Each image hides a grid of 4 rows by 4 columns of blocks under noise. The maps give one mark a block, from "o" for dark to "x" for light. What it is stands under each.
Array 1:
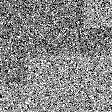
o o o x
o o o o
o x x x
x x x x
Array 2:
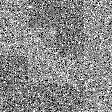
x o o x
x x o x
o x x x
o o o x
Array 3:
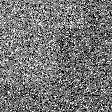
x x x o
x x o o
x x o o
o o o o
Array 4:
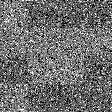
x o o o
x x x x
o x x o
x o o o
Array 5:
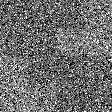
o o o x
o o x x
x o o o
x x o o
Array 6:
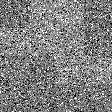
o x x o
x x x o
o o x x
o o o o
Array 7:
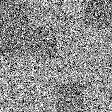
o x x o
o o x x
x x x x
x x o x
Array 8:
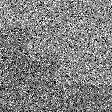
x x x x
o x x x
o o x x
o o o o
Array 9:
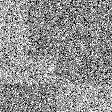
x o o o
x o o o
x x o o
o o x x
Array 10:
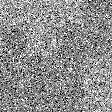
x x x o
o x o o
o o o x
o o o x
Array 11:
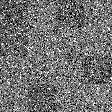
o x o x
o x x x
x x x o
x o x x
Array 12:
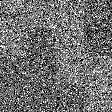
x x x o
x o x o
o o x x
o o o x
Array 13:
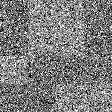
o x x o
o x x o
x o o o
o o x x
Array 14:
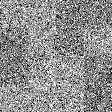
x x o o
o x o x
o x x o
x x x o
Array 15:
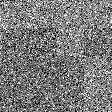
x x x x
o o x o
o o o x
o o o x
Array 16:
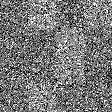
o x o x
o o x o
o o x o
o x o o
